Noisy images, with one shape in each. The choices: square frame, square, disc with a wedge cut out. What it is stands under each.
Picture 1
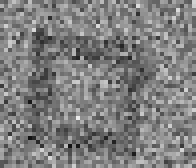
square frame
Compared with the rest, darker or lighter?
darker
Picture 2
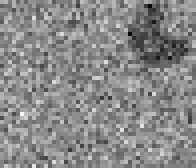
disc with a wedge cut out
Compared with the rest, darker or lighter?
darker
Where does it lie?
top right
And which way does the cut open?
up and right
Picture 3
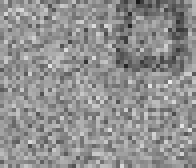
square frame
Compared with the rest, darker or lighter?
darker
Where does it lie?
top right
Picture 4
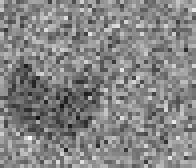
disc with a wedge cut out
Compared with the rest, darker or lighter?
darker
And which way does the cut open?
up
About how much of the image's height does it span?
half
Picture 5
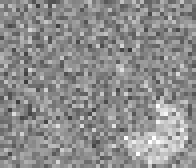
disc with a wedge cut out
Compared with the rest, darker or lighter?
lighter
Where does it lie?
bottom right
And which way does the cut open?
up and left
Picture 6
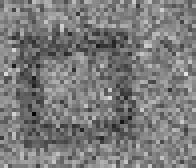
square frame
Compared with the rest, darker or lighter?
darker
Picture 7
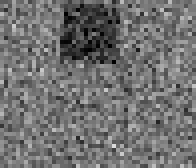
square
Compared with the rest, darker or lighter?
darker
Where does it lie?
top middle
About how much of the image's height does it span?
a third
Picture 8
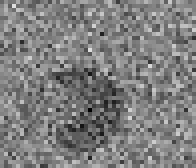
disc with a wedge cut out
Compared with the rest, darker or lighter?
darker
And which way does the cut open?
left
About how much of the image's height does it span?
half
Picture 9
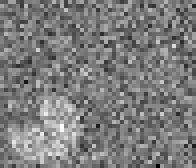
disc with a wedge cut out
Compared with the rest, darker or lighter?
lighter
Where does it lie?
bottom left
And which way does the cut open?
up and left
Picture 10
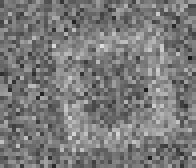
square frame
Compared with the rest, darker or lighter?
lighter
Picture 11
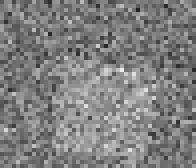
square
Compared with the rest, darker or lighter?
lighter
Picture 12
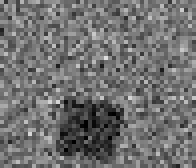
square
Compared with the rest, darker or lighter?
darker
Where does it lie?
bottom middle
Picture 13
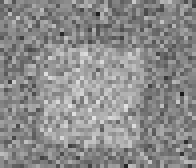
square
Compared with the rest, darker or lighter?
lighter
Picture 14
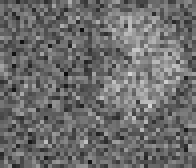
disc with a wedge cut out
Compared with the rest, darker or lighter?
lighter
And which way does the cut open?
left
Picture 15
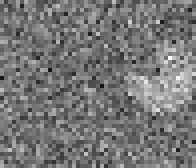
disc with a wedge cut out
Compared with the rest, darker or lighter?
lighter
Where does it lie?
middle right
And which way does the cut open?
up and left
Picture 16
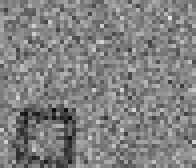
square frame
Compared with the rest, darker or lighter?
darker
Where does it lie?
bottom left
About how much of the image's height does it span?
a third
